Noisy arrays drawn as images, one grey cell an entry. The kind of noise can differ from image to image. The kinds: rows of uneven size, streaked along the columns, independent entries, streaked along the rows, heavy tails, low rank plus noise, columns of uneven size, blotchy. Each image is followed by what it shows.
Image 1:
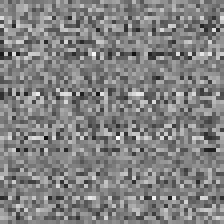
rows of uneven size
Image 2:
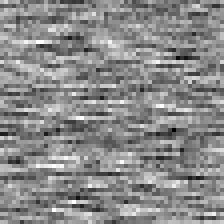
streaked along the rows
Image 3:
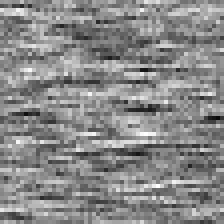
streaked along the rows
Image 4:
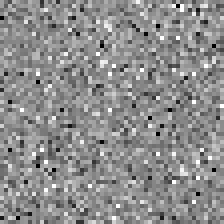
heavy tails
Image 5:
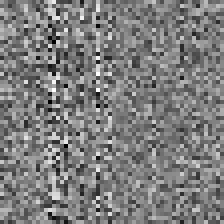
columns of uneven size
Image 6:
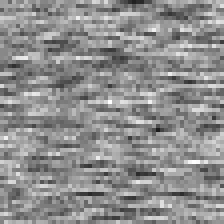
streaked along the rows
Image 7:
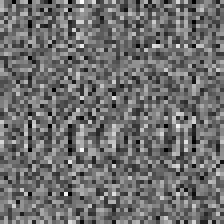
low rank plus noise
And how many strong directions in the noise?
one
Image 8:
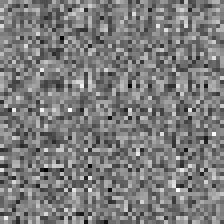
low rank plus noise
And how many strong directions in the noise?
one
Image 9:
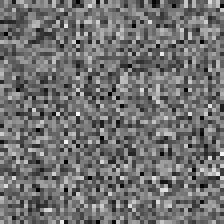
low rank plus noise
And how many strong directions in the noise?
three or four
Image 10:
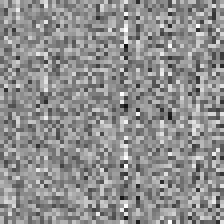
columns of uneven size
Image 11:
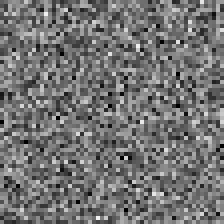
independent entries
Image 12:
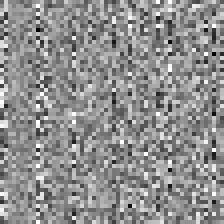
columns of uneven size
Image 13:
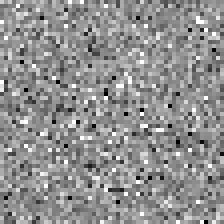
heavy tails
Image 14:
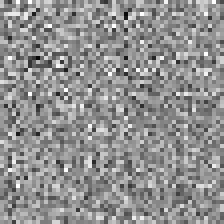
low rank plus noise
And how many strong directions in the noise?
five to eight
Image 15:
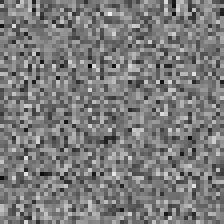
low rank plus noise
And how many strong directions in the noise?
five to eight
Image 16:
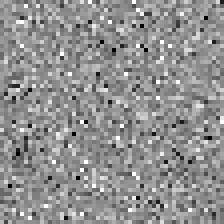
heavy tails
